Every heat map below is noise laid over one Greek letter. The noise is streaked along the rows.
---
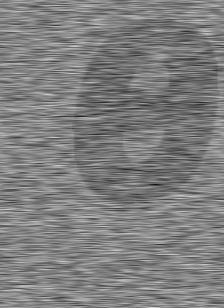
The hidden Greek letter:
theta
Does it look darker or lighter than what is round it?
darker
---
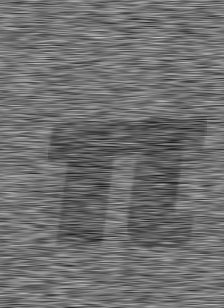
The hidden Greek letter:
pi
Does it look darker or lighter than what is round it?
darker
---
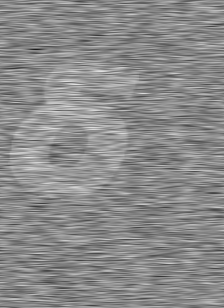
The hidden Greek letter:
delta
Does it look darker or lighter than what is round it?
lighter
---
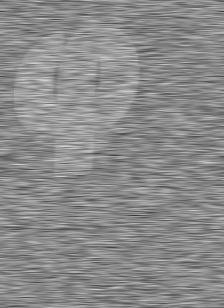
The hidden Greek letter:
phi
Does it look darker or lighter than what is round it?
lighter
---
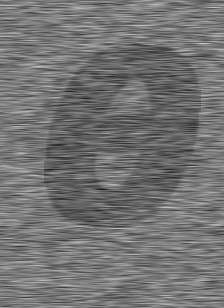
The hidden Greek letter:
theta
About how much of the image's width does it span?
two thirds
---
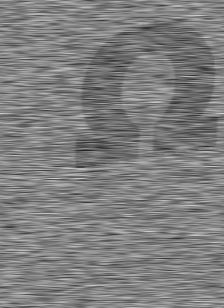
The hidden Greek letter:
omega
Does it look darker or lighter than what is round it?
darker
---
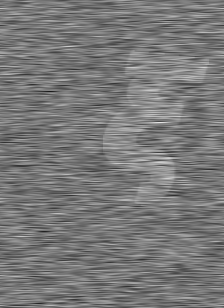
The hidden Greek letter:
xi
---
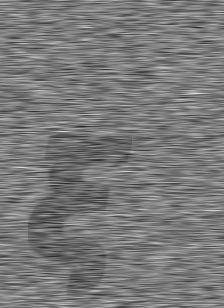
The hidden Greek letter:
xi
